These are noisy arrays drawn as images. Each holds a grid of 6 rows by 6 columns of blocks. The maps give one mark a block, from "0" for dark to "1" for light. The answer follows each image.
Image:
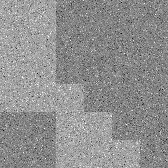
1 1 0 0 0 0
1 1 0 0 0 0
1 1 0 0 0 0
1 1 1 0 0 0
0 0 1 1 0 0
0 0 1 1 1 0
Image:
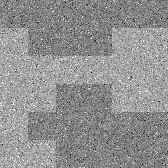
0 0 0 0 0 0
1 0 0 0 1 1
1 1 1 1 1 1
1 1 0 0 1 1
1 0 0 0 0 0
1 1 0 0 0 0
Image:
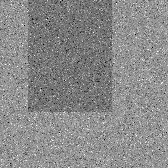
1 0 0 0 1 1
1 0 0 0 1 1
1 0 0 0 1 1
1 0 0 0 1 1
1 1 1 1 1 1
1 1 1 1 1 1
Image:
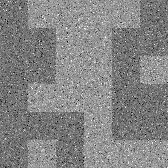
0 1 1 1 1 0
0 0 1 1 0 0
0 0 1 1 0 1
0 1 1 1 0 0
0 0 0 1 0 0
0 1 0 1 1 1
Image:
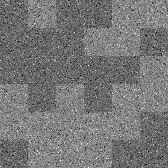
0 1 0 0 1 1
0 0 0 1 1 0
0 0 0 0 0 1
1 0 1 0 1 1
1 1 1 1 1 0
0 1 1 1 0 0
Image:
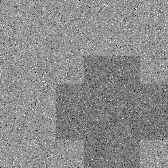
1 1 1 1 1 1
1 1 1 1 1 1
1 1 1 0 0 1
1 1 0 0 0 0
1 1 0 0 0 0
1 1 1 0 0 1
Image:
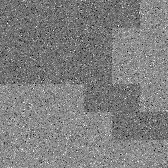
0 0 0 0 0 1
0 0 0 0 1 1
0 0 0 0 1 1
1 1 1 0 0 1
1 1 1 1 0 0
1 1 1 1 1 1
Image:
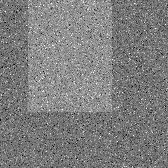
0 1 1 1 0 0
0 1 1 1 0 0
0 1 1 1 0 0
0 1 1 1 0 0
0 0 0 0 0 0
0 0 0 0 0 0
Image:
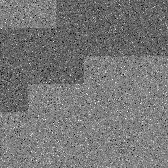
1 1 0 0 0 0
0 0 0 0 0 0
0 0 0 1 1 1
0 1 1 1 1 1
1 1 1 1 1 1
1 1 1 1 1 1
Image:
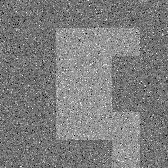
0 0 0 0 0 0
0 0 1 1 1 0
0 0 1 1 0 0
0 0 1 1 0 0
0 0 1 1 1 0
0 0 0 0 1 0
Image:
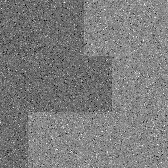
0 0 0 1 1 1
0 0 0 1 1 1
0 0 0 0 1 1
0 0 0 0 1 1
0 1 1 1 1 1
0 1 1 1 1 1
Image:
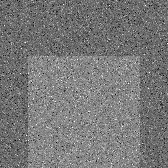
0 0 0 0 0 0
0 0 0 0 0 0
0 1 1 1 1 0
0 1 1 1 1 0
0 1 1 1 1 0
0 1 1 1 1 0
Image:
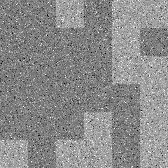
0 0 1 0 1 1
0 0 0 0 1 0
0 0 0 0 1 1
0 0 0 0 0 1
0 0 0 1 0 1
1 0 1 1 0 1
